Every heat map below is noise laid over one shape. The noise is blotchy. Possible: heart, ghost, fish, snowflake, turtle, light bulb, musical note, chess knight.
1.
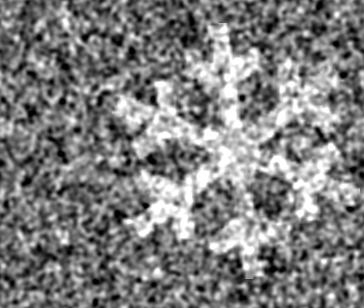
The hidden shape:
snowflake
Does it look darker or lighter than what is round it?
lighter
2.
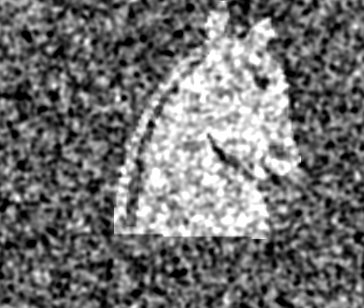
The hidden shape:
chess knight
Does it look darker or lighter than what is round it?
lighter
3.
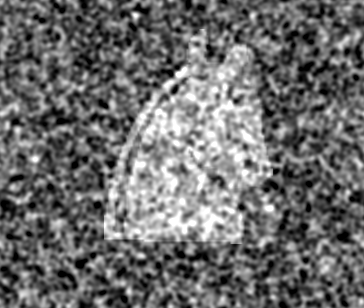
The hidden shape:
chess knight
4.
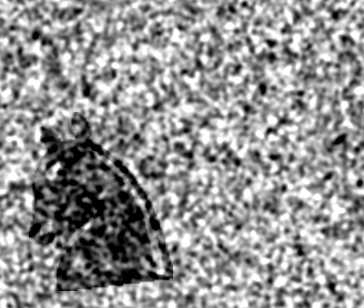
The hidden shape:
chess knight
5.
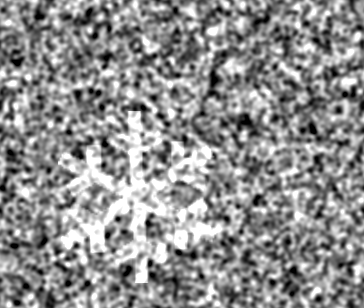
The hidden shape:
snowflake
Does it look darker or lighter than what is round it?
lighter
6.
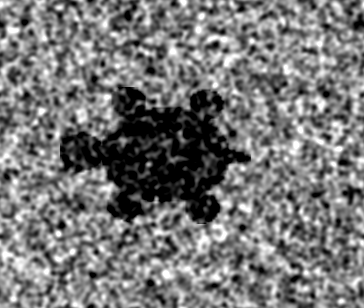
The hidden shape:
turtle
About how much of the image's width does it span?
half
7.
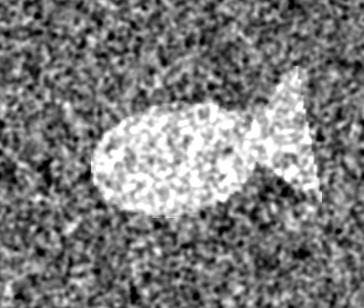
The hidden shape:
fish
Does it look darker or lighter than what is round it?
lighter
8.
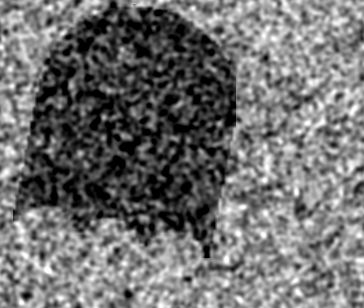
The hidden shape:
ghost
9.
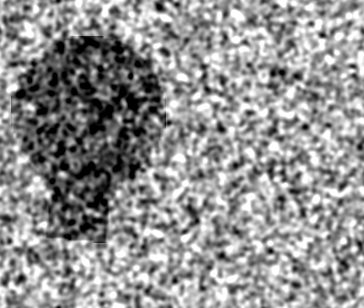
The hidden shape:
light bulb
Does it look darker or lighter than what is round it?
darker
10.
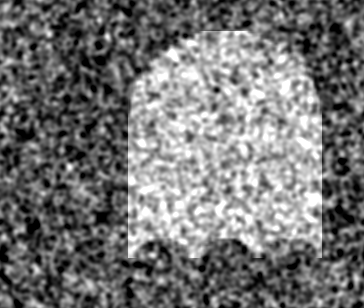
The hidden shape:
ghost
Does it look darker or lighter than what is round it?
lighter
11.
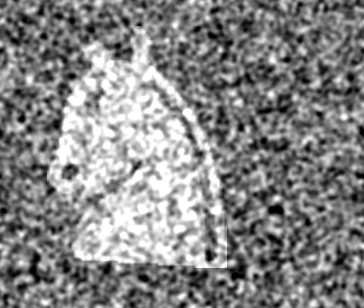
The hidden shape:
chess knight
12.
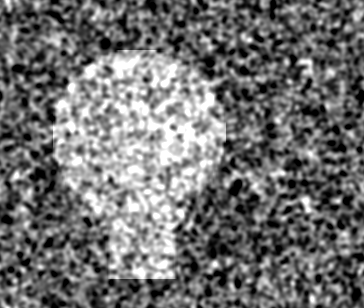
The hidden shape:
light bulb
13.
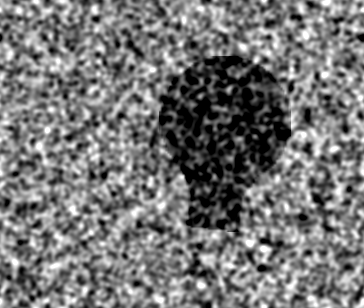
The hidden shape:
light bulb
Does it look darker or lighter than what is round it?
darker
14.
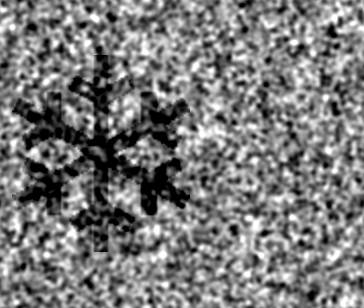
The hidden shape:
snowflake
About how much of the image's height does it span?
two thirds
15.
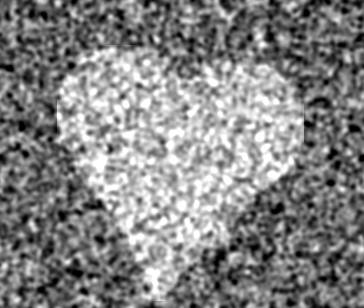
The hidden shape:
heart
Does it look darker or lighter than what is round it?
lighter
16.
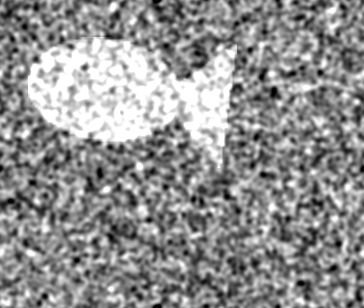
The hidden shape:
fish
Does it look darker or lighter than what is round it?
lighter
